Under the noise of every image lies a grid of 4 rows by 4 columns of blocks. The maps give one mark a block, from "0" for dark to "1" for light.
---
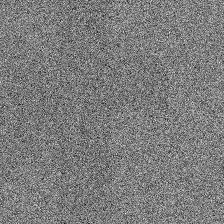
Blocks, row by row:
1 0 1 1
0 0 0 1
0 0 1 1
1 0 1 1
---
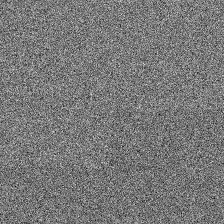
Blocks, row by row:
1 1 1 1
1 1 1 1
1 1 0 0
0 0 0 0
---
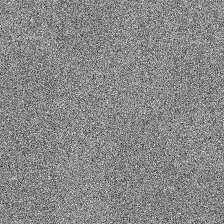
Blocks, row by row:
1 0 1 1
0 1 1 0
0 1 0 1
0 1 0 0
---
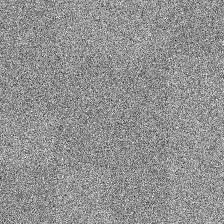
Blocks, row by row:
0 1 1 0
0 0 0 1
1 0 0 1
0 1 0 1
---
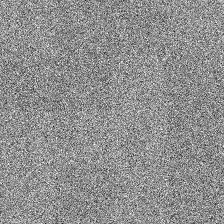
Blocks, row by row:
1 0 0 1
0 0 1 0
1 1 1 0
1 0 1 0
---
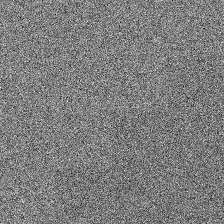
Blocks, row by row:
1 1 1 1
1 1 1 0
1 1 0 0
1 0 0 0
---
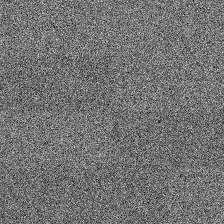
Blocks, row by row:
1 1 1 1
0 0 1 1
1 1 0 0
0 0 0 1
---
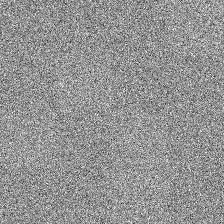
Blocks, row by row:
0 0 0 1
0 1 0 0
1 0 1 0
0 0 1 0
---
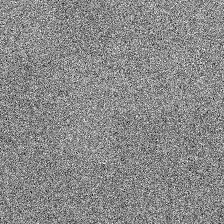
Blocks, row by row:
1 0 1 1
0 1 1 1
0 1 0 0
0 0 0 0
